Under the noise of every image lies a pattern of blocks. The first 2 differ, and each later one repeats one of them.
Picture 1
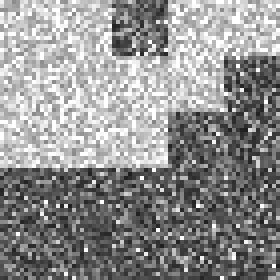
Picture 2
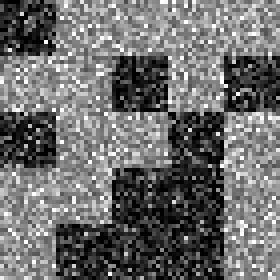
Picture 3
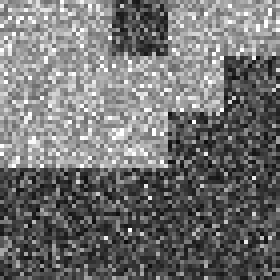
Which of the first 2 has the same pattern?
1
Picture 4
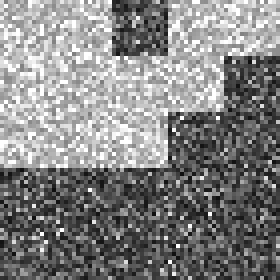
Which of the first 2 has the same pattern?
1
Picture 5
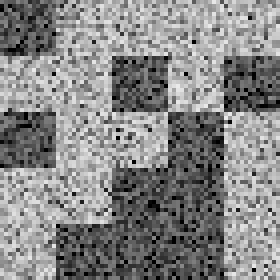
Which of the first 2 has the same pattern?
2
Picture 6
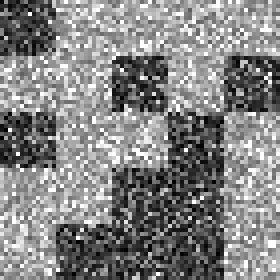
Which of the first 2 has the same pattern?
2
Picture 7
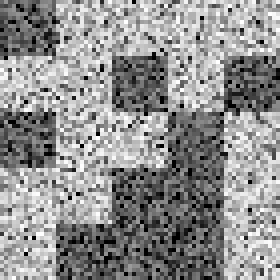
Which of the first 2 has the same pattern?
2
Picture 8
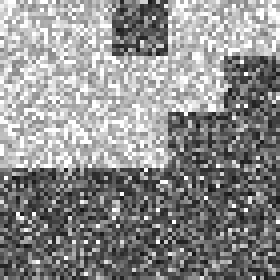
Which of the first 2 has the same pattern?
1
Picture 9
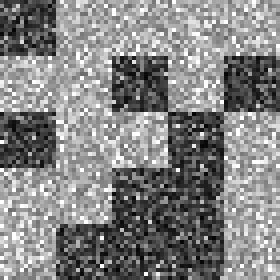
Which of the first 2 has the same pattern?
2
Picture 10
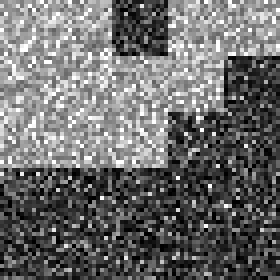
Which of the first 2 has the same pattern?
1
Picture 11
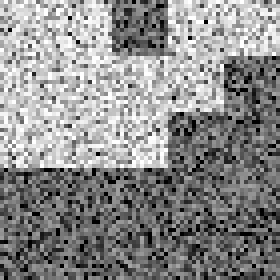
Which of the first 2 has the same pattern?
1
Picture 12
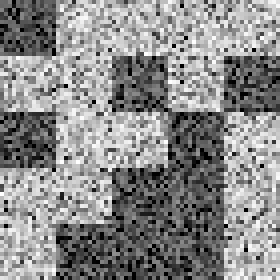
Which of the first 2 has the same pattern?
2
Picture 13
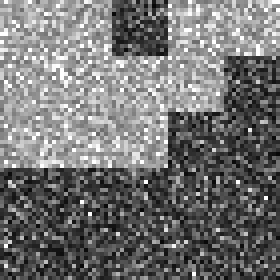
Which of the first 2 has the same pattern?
1
